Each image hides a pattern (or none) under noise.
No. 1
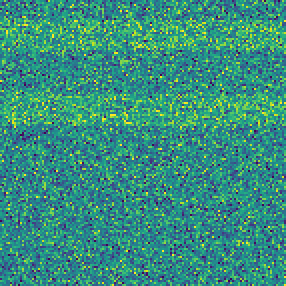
bands of rows
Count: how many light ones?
2
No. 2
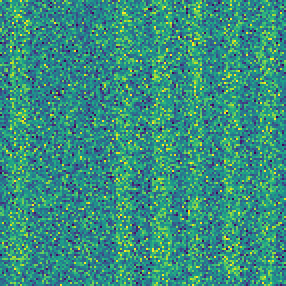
bands of columns
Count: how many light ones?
6
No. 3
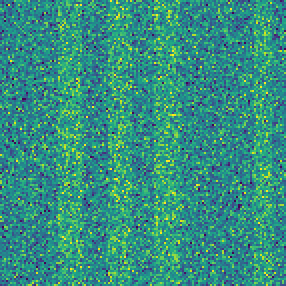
bands of columns
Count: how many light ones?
4
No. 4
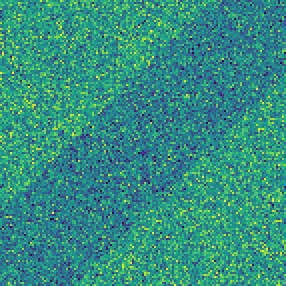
a diagonal band
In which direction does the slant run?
bottom left to top right
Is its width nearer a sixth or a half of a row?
a half
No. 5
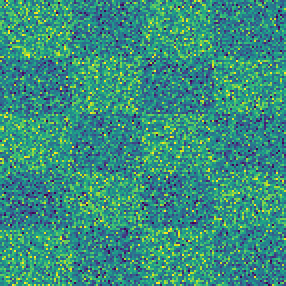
a checkerboard
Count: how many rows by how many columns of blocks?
5 by 4
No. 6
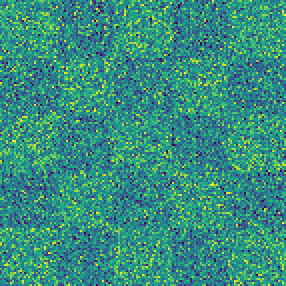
a checkerboard
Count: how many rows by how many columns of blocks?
5 by 5
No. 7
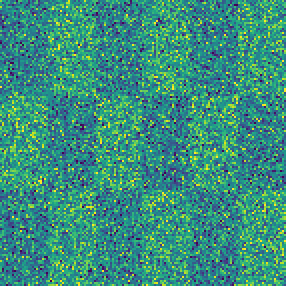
a checkerboard
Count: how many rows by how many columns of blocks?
3 by 6
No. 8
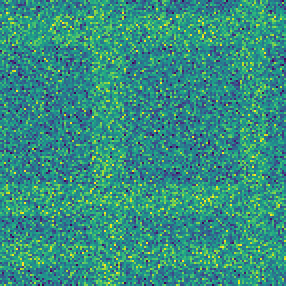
bands of rows crossing bands of columns
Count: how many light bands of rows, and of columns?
3 and 2
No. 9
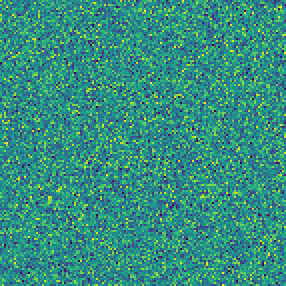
only noise
